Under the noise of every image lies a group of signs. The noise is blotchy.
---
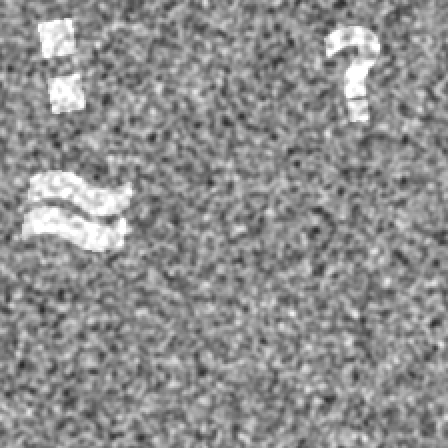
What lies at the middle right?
nothing
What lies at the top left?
colon
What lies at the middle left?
approximately sign
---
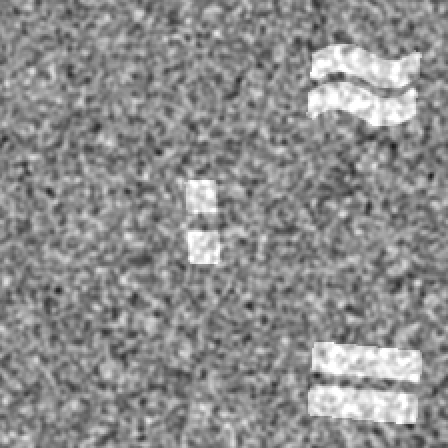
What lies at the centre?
colon
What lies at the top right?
approximately sign
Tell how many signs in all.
3
